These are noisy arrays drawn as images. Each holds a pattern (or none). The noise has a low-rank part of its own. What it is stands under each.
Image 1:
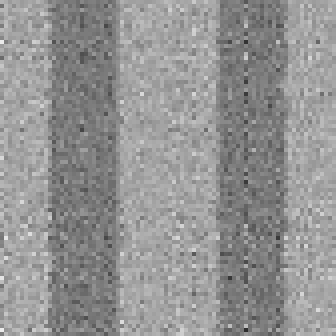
vertical stripes
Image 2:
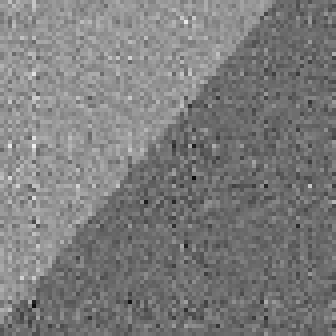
a sharp edge
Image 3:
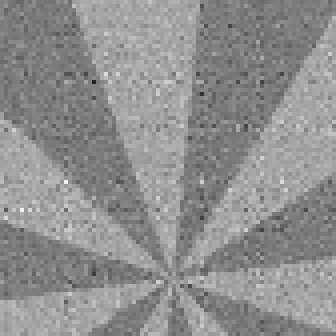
spokes from one point
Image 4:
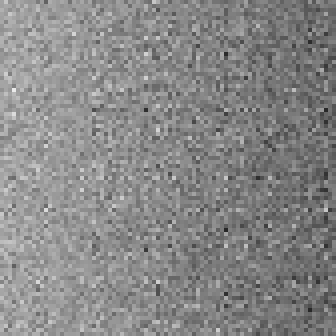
a smooth slope
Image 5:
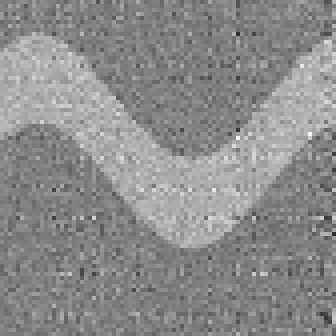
a wavy band
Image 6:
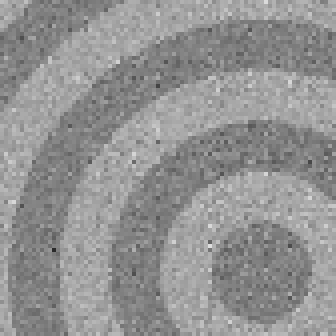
rings round one point
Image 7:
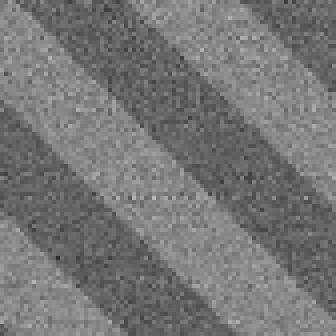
diagonal stripes
